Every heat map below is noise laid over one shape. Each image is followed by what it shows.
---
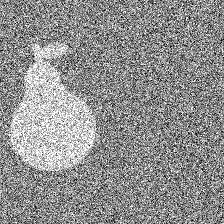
pear
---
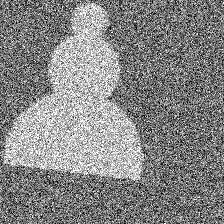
chess pawn
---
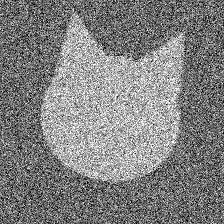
cat's head
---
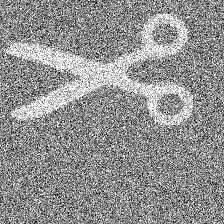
pair of scissors
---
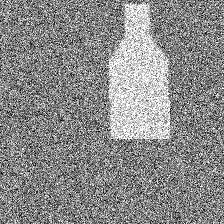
bottle
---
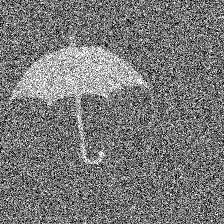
umbrella
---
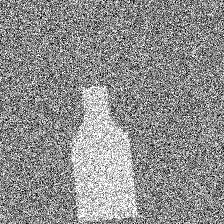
bottle
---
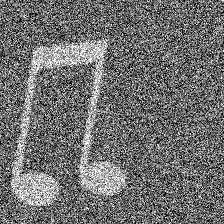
pair of musical notes
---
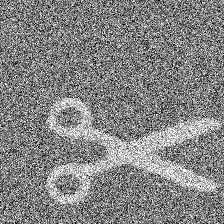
pair of scissors
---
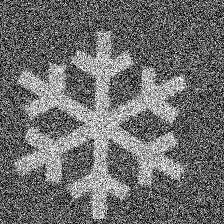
snowflake
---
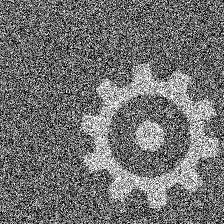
gear
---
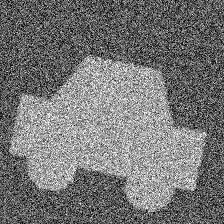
car
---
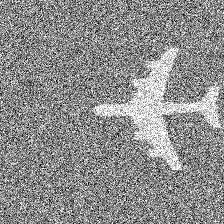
airplane
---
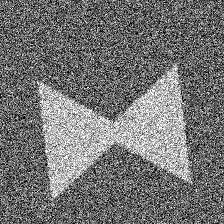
bow tie
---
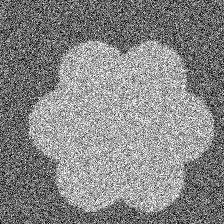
flower
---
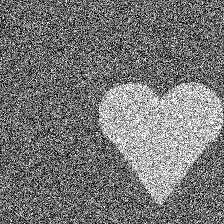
heart
